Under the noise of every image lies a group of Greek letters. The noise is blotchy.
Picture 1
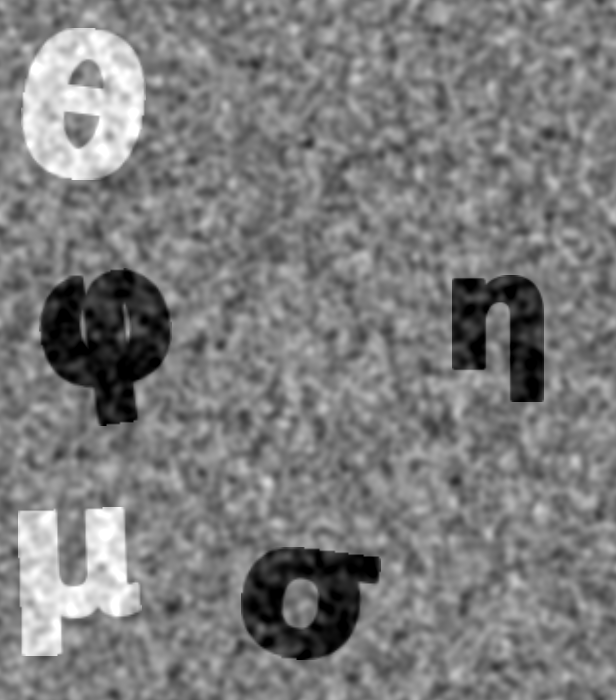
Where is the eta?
middle right
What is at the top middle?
nothing
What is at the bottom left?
mu
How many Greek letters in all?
5
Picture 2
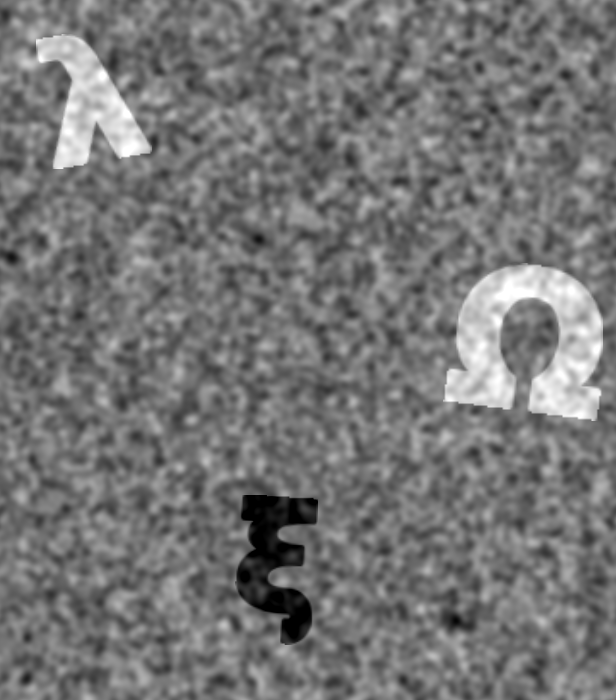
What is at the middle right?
omega
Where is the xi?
bottom middle
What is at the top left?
lambda
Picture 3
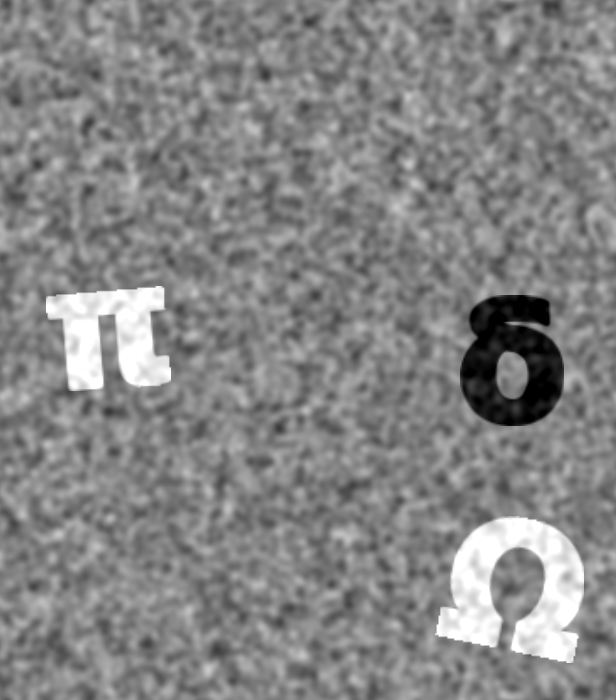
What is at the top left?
nothing
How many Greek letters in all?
3
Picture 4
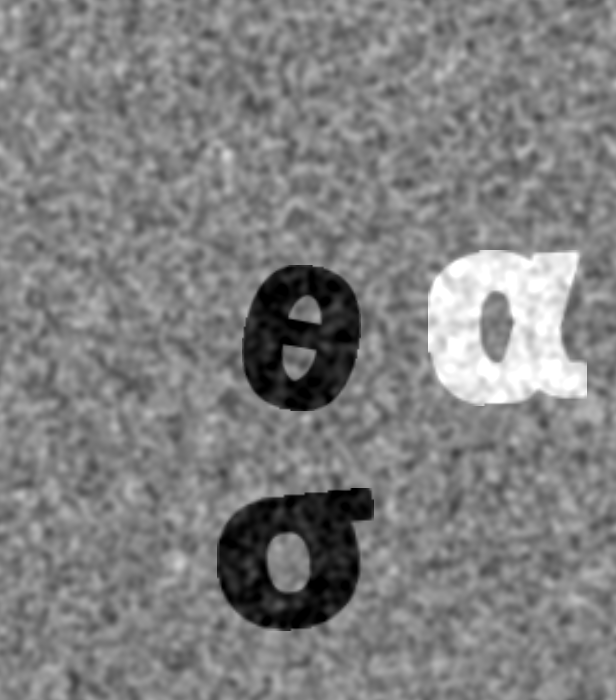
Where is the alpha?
middle right
